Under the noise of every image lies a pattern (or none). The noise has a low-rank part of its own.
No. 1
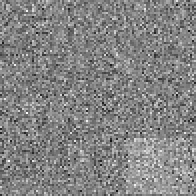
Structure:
one block
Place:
bottom right
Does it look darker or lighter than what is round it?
lighter
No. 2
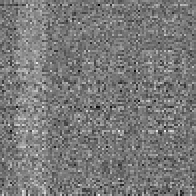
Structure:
one band of columns
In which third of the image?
left
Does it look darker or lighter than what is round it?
lighter
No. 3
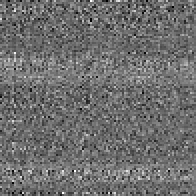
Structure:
bands of rows
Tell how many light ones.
2
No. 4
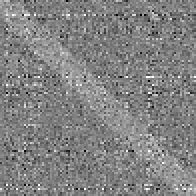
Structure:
a diagonal band
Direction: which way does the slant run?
top left to bottom right
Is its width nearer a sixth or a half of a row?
a sixth
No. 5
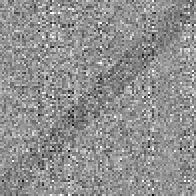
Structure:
a diagonal band
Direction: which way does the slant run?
bottom left to top right
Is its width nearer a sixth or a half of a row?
a sixth
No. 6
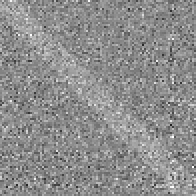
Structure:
a diagonal band
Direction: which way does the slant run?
top left to bottom right
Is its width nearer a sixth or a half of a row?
a sixth
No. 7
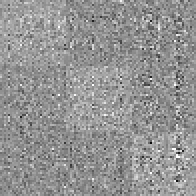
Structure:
blocks along the diagonal
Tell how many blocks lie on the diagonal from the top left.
3
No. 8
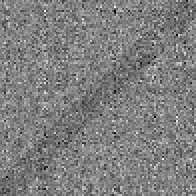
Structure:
a diagonal band
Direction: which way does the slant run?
bottom left to top right
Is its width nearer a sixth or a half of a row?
a sixth
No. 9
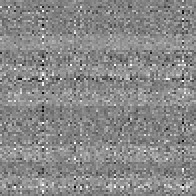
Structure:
bands of rows
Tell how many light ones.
5
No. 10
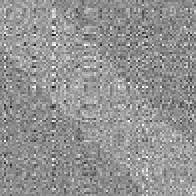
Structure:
a diagonal band
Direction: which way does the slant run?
top left to bottom right
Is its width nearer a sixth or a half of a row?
a half
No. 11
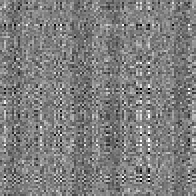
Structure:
bands of columns
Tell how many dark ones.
4
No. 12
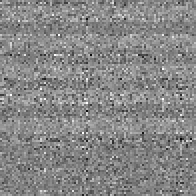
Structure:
bands of rows
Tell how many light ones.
5
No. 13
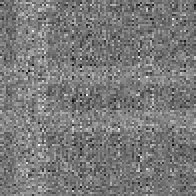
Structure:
bands of rows crossing bands of columns
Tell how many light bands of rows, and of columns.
2 and 1
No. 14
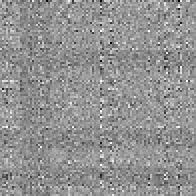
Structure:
bands of rows crossing bands of columns
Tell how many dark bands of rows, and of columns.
3 and 1
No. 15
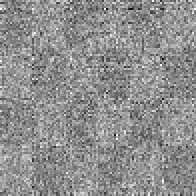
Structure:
a checkerboard
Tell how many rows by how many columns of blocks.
4 by 6
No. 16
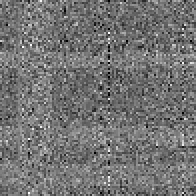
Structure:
bands of rows crossing bands of columns
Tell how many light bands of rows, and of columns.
3 and 1
